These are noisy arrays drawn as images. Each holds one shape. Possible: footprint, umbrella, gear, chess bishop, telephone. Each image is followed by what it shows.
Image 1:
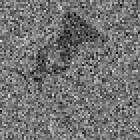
chess bishop
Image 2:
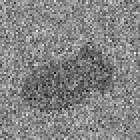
footprint
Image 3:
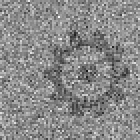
gear
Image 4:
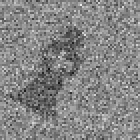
chess bishop
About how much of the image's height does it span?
two thirds
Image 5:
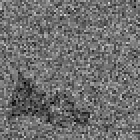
chess bishop
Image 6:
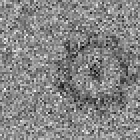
gear
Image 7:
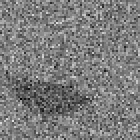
umbrella
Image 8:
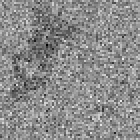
chess bishop
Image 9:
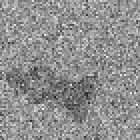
chess bishop
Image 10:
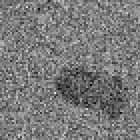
footprint
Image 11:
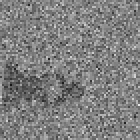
chess bishop
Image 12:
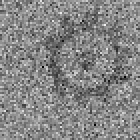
gear
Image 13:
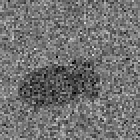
footprint
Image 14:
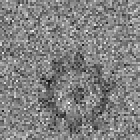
gear
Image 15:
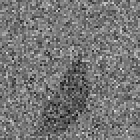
umbrella
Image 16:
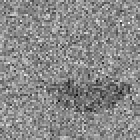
umbrella
